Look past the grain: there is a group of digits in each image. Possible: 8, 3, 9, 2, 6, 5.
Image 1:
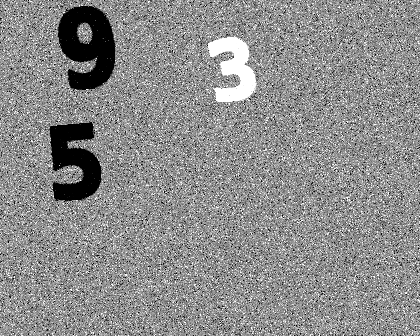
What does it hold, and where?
top left: dark 9; top middle: light 3; middle left: dark 5
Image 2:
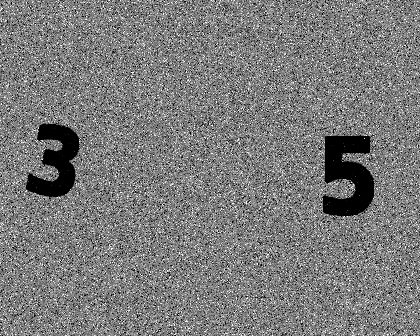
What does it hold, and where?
middle left: dark 3; middle right: dark 5
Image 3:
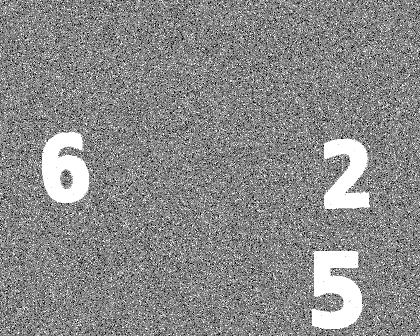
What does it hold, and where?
middle left: light 6; middle right: light 2; bottom right: light 5
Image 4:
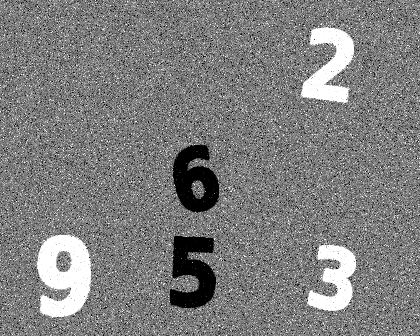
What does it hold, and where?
top right: light 2; centre: dark 6; bottom left: light 9; bottom middle: dark 5; bottom right: light 3
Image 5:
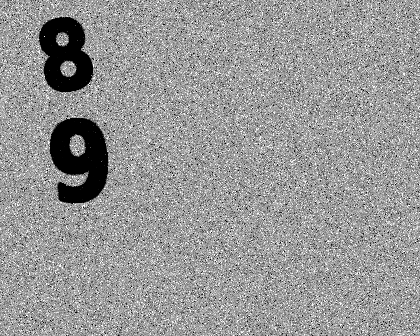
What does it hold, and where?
top left: dark 8; middle left: dark 9
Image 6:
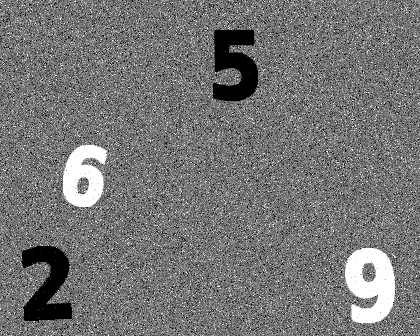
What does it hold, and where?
top middle: dark 5; middle left: light 6; bottom left: dark 2; bottom right: light 9
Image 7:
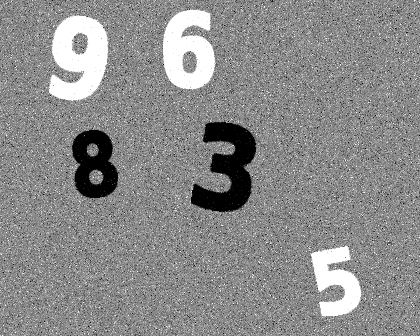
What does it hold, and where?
top left: light 9; top middle: light 6; middle left: dark 8; centre: dark 3; bottom right: light 5
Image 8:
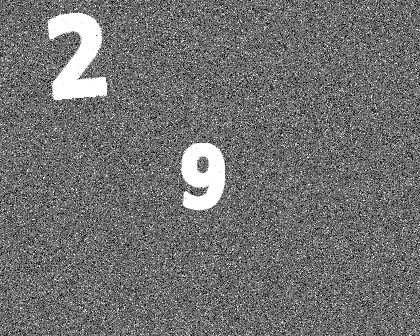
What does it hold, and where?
top left: light 2; centre: light 9
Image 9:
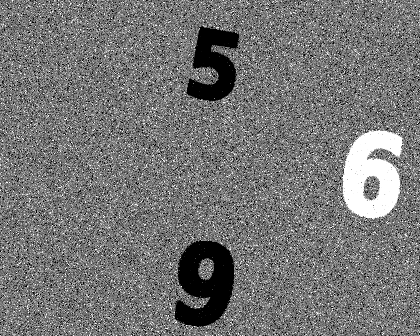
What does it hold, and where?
top middle: dark 5; middle right: light 6; bottom middle: dark 9
